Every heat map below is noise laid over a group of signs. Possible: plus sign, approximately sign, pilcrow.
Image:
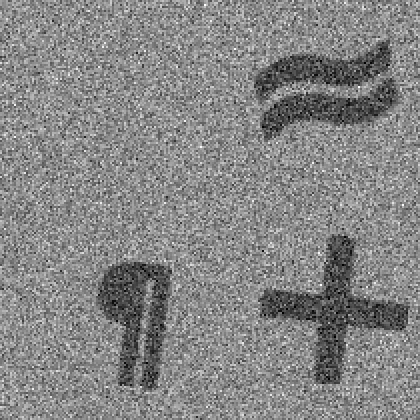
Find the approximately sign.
top right
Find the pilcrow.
bottom left
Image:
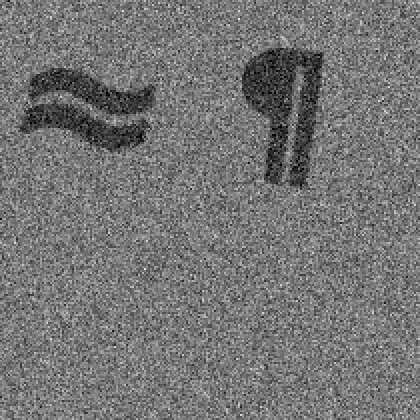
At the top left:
approximately sign
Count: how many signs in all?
2
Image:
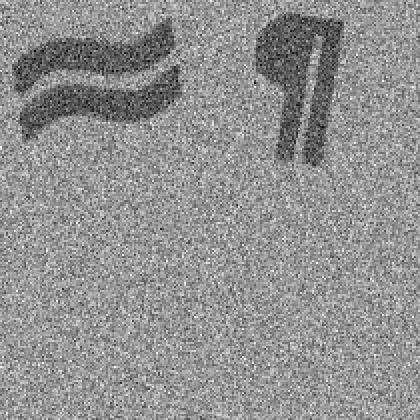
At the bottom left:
nothing
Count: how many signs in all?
2
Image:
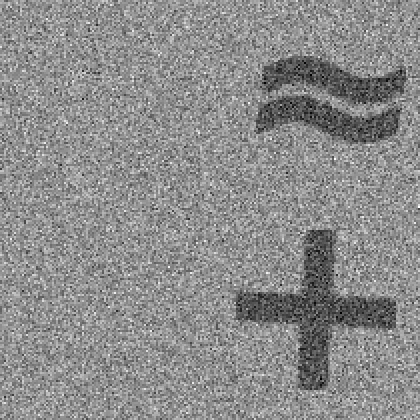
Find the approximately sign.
top right
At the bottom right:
plus sign
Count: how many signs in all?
2
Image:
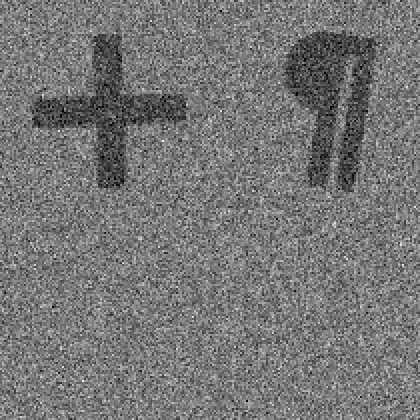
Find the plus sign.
top left
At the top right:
pilcrow
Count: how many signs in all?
2
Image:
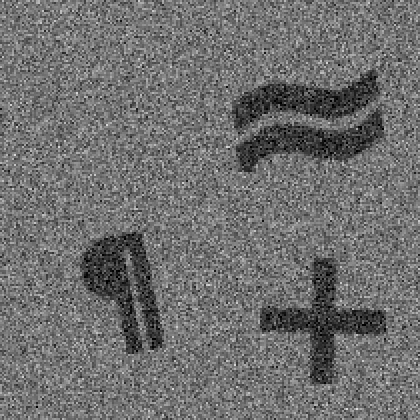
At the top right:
approximately sign
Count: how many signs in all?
3
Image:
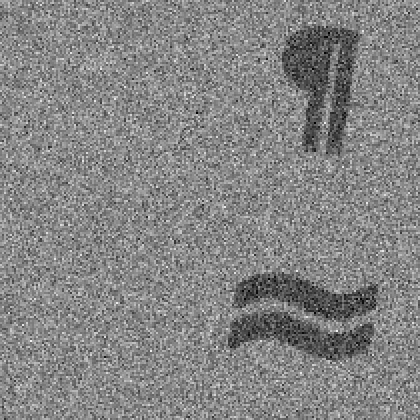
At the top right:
pilcrow
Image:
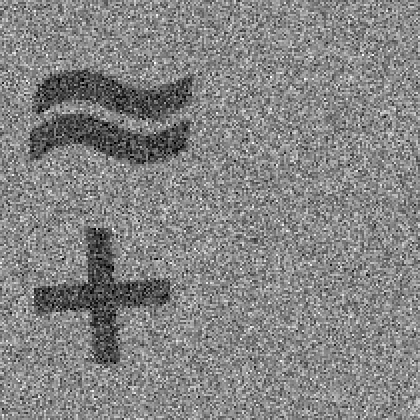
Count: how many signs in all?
2
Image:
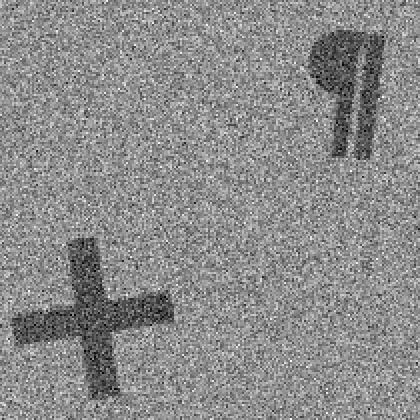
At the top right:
pilcrow
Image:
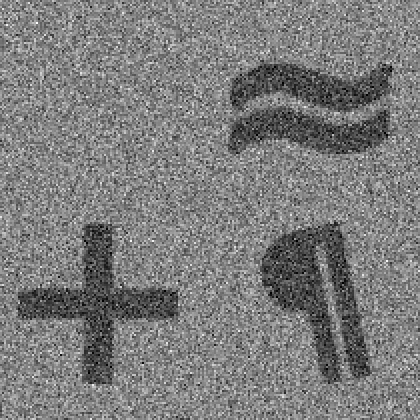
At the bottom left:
plus sign
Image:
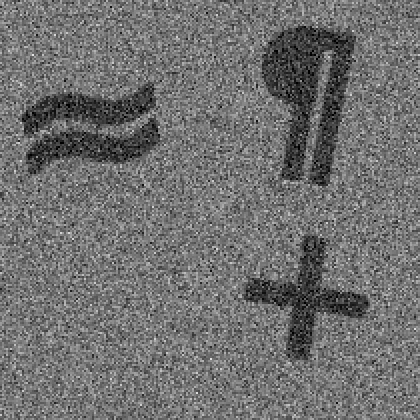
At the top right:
pilcrow
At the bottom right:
plus sign
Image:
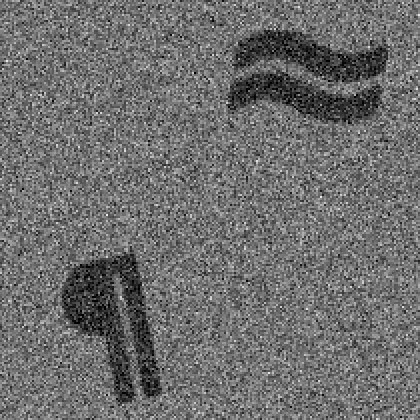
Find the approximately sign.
top right
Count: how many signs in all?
2
